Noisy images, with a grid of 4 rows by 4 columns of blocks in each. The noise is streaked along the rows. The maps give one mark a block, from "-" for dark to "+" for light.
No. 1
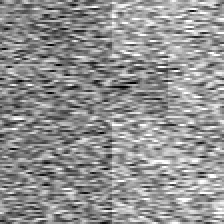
- - + +
- - - +
- - + +
- - + +
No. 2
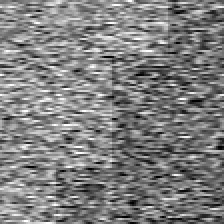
+ + + -
+ + - -
+ + - -
+ - - -
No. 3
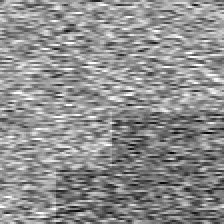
+ + + +
+ + + +
+ + - -
+ - - -
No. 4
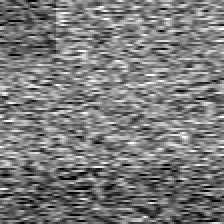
- + + +
+ + + +
+ + + +
- - - -
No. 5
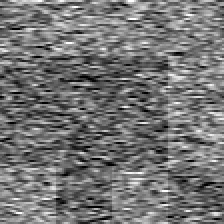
+ + + +
- - - +
- - - +
+ - + -
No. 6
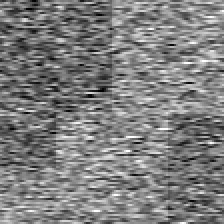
- - + +
- - + +
- + + -
+ + + -
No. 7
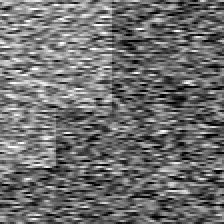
+ + - -
+ + - -
+ - - -
- - - -
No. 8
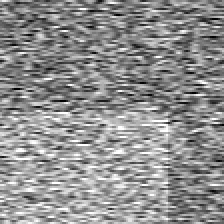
- - - -
- - - -
+ + + -
+ + + -
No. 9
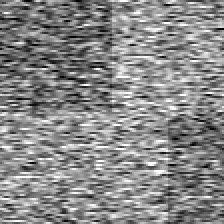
- - + +
- - + +
+ + + -
+ + + -
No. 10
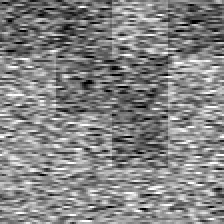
- - + -
+ - - +
+ + - +
+ + + +
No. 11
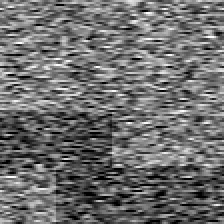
+ + + +
+ + + +
- - + +
+ - - -
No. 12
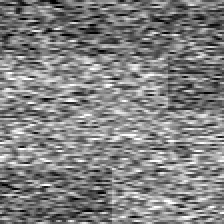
- - - -
+ + + -
+ + + +
- - + +
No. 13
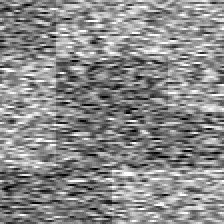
- + + +
+ - - +
+ - - -
- - + +
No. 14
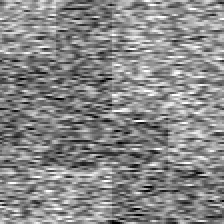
+ - + +
- - + +
- - - +
+ + - -
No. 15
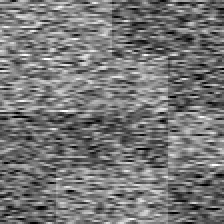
+ + - -
+ + + -
- - - +
- + + -
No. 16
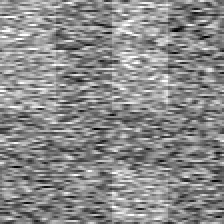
+ - + -
+ - + -
- - - -
- - + -
